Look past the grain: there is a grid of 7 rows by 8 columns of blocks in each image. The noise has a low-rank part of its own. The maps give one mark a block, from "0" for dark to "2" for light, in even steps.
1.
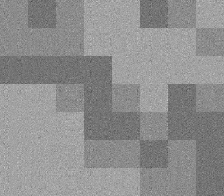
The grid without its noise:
10122012
11122221
00002222
22101201
22200100
22211010
22222110
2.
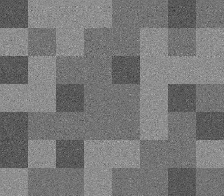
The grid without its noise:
02221101
21211212
02110222
22011201
01111210
02022112
21121101
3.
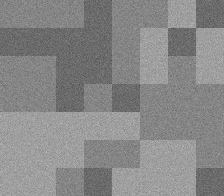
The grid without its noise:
11101120
00001202
11001212
11010111
22222111
22211221
22102220
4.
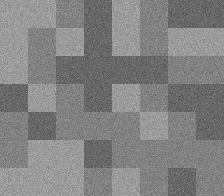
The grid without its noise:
22102100
21202122
21000011
02102100
10111210
12201111
22212101
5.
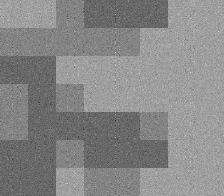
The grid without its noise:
22100022
11111222
00222222
10122222
10000122
00100022
00211222
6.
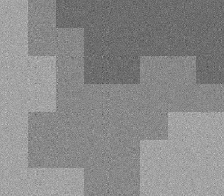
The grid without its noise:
21000000
21100000
22100110
22111111
21111122
21111222
22211222
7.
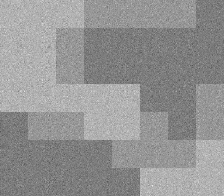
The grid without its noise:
22211110
22100000
22100000
22222001
01122101
00001112
00000222
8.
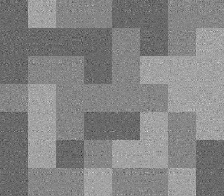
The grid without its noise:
02110011
00001012
01101222
12111122
02100212
02012210
01121120
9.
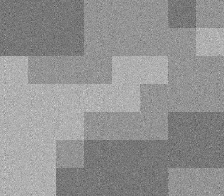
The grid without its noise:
00011101
00011112
21112211
22222111
22211100
22100000
22000011
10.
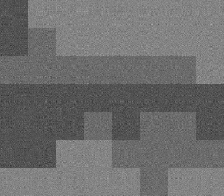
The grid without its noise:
02222222
01222222
11111112
00000000
00010110
00221111
22222122
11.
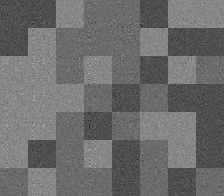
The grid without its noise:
00211022
02111200
22121021
22210100
22101220
20120120
12110101
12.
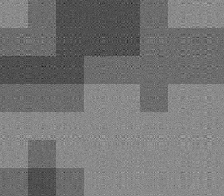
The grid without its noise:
21000122
11000111
00011111
11122122
22222222
21222222
10122222
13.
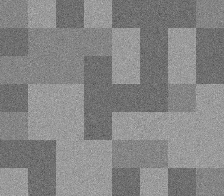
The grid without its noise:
12020001
01112020
11102020
02200012
12202222
00221122
20220201
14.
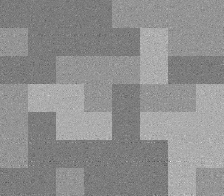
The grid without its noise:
00001111
10000211
00111200
12210112
10220222
10000022
00100021
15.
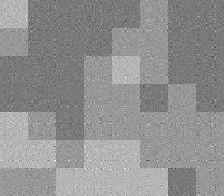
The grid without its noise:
20000100
10001100
00012100
00011010
21011111
22122111
11222201
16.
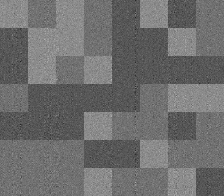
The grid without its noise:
21210201
02210021
02120000
10000122
00021101
11100211
11121120
